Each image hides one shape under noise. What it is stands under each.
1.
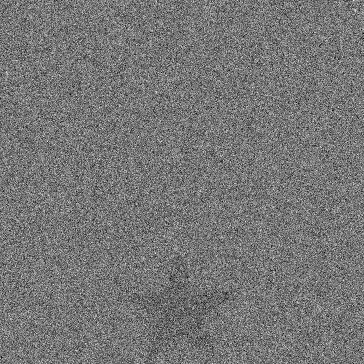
dark star, bottom middle
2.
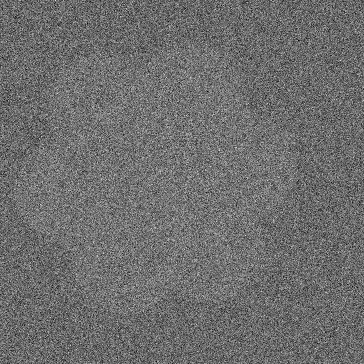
light flower
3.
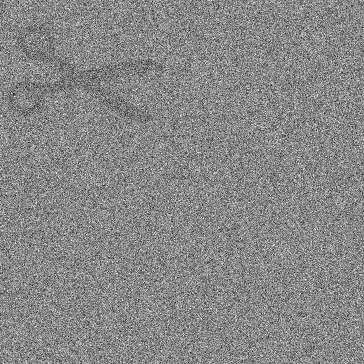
dark pair of scissors, top left
